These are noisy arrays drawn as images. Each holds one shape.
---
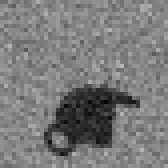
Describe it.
dark teapot
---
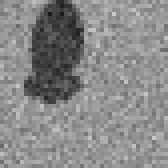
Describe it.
dark footprint
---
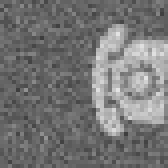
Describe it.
light telephone
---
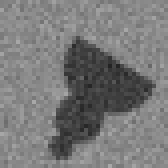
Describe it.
dark chess pawn
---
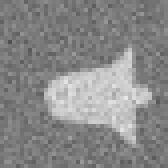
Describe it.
light bell
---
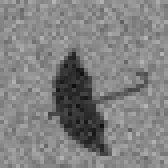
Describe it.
dark umbrella
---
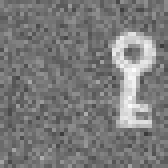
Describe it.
light key
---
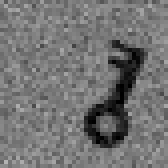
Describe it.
dark key
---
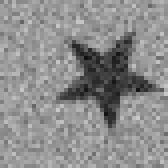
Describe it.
dark star
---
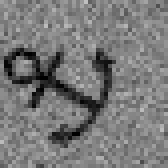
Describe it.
dark anchor
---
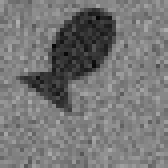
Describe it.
dark fish
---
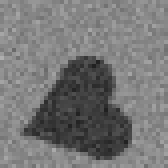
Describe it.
dark heart
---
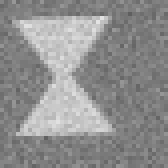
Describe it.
light bow tie
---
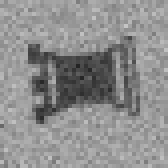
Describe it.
dark chess rook
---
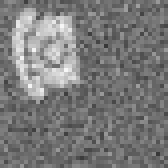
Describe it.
light telephone
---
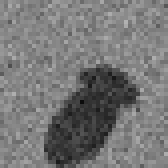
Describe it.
dark footprint
